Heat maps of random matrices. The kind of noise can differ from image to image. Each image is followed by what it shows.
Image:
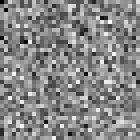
independent entries
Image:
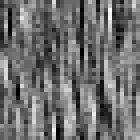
streaked along the columns
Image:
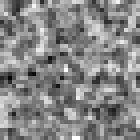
blotchy
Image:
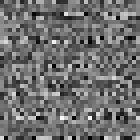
rows of uneven size
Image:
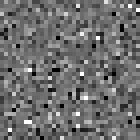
heavy tails
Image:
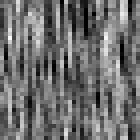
streaked along the columns
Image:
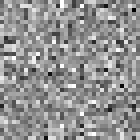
low rank plus noise
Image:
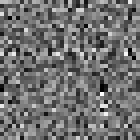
low rank plus noise
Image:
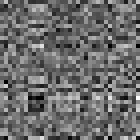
low rank plus noise
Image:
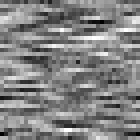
streaked along the rows
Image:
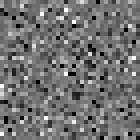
heavy tails
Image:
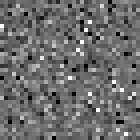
heavy tails
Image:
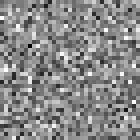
independent entries
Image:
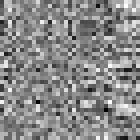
low rank plus noise
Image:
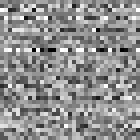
rows of uneven size
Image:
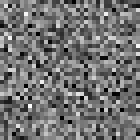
independent entries
